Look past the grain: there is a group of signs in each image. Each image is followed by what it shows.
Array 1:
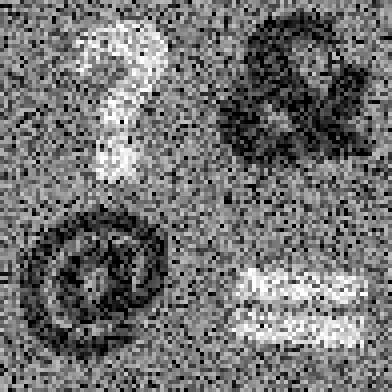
top left: light question mark; top right: dark ampersand; bottom left: dark at sign; bottom right: light equals sign
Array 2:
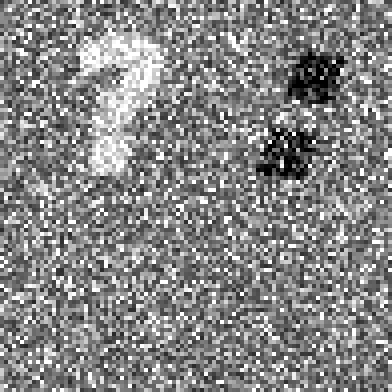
top left: light question mark; top right: dark colon
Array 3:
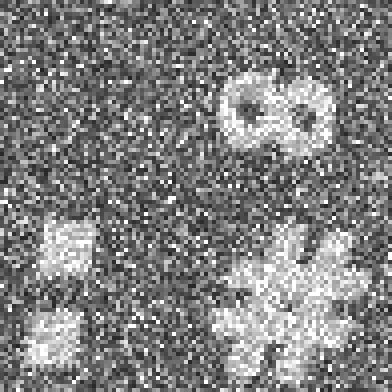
top right: light infinity sign; bottom left: light colon; bottom right: light hash sign
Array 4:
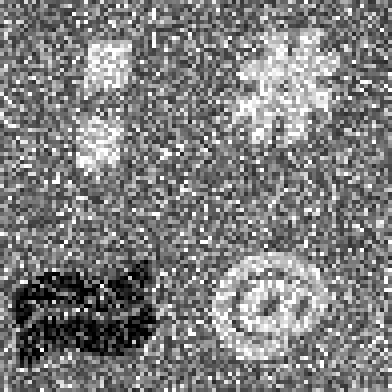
top left: light colon; top right: light hash sign; bottom left: dark approximately sign; bottom right: light at sign
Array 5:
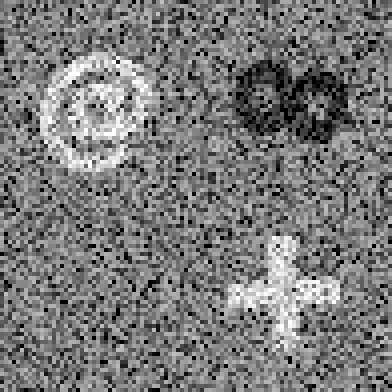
top left: light at sign; top right: dark infinity sign; bottom right: light plus sign
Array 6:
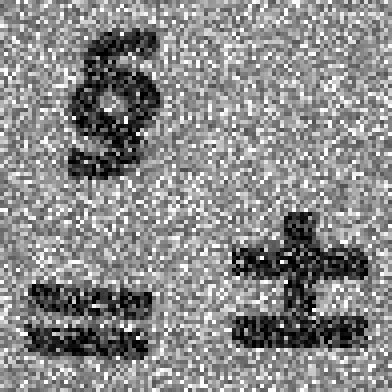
top left: dark section sign; bottom left: dark equals sign; bottom right: dark plus-minus sign
